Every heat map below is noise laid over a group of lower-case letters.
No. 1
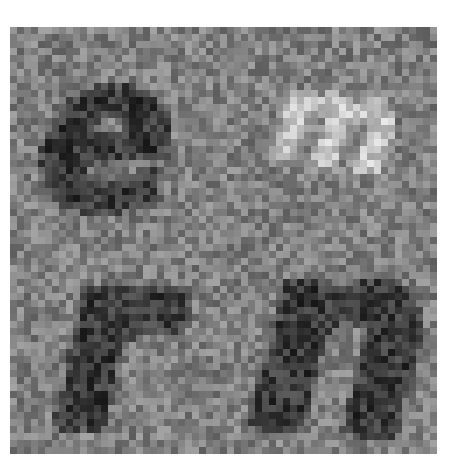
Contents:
top left: dark e; top right: light m; bottom left: dark r; bottom right: dark n
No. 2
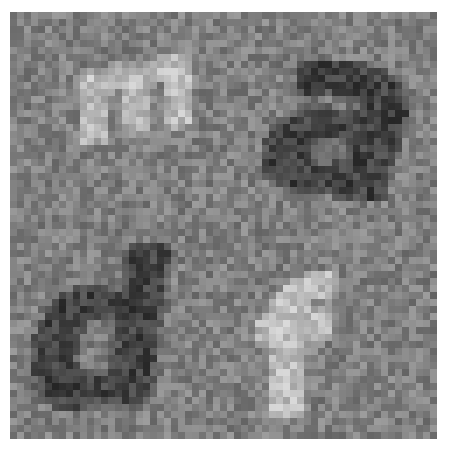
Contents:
top left: light m; top right: dark a; bottom left: dark d; bottom right: light f
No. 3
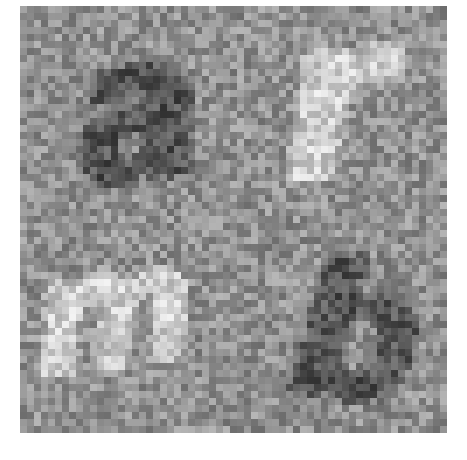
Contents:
top left: dark a; top right: light r; bottom left: light m; bottom right: dark b
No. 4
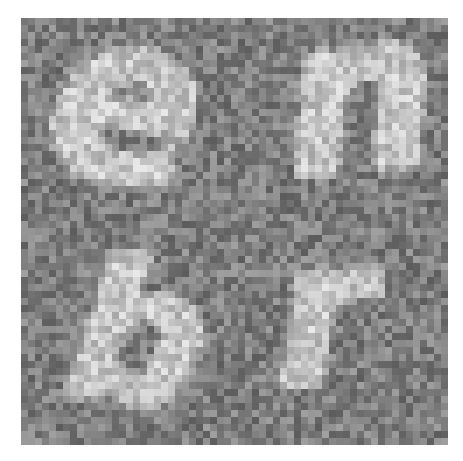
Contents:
top left: light e; top right: light n; bottom left: light b; bottom right: light r
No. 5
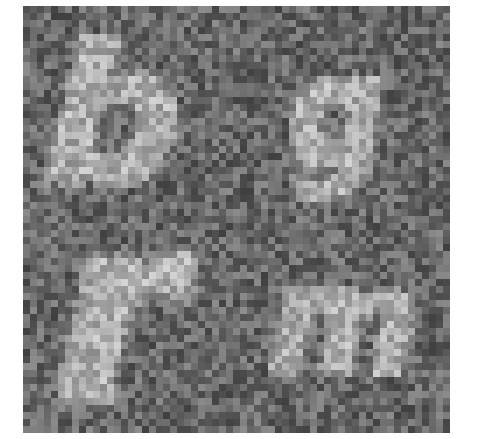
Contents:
top left: light b; top right: light g; bottom left: light r; bottom right: light m
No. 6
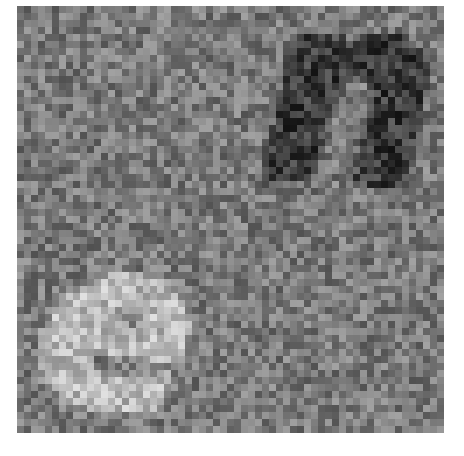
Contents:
top right: dark n; bottom left: light e
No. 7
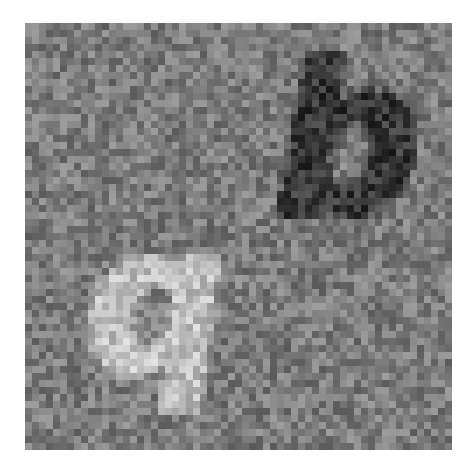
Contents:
top right: dark b; bottom left: light q
